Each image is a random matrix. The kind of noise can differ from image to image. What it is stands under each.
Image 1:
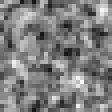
blotchy
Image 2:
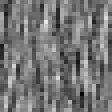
streaked along the columns
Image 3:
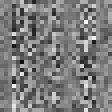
columns of uneven size
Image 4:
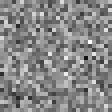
independent entries
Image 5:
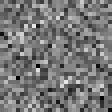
independent entries
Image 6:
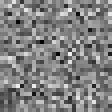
low rank plus noise
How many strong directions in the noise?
five to eight
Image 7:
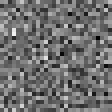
low rank plus noise
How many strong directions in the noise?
five to eight
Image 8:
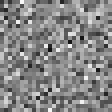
independent entries
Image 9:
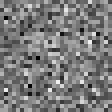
low rank plus noise
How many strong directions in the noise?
five to eight
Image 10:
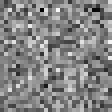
low rank plus noise
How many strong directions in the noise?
five to eight
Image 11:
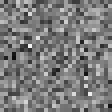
low rank plus noise
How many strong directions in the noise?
five to eight
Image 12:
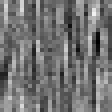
streaked along the columns
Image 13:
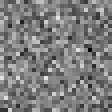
independent entries
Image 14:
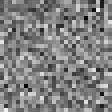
independent entries
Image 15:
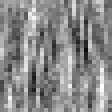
streaked along the columns
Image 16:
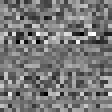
rows of uneven size
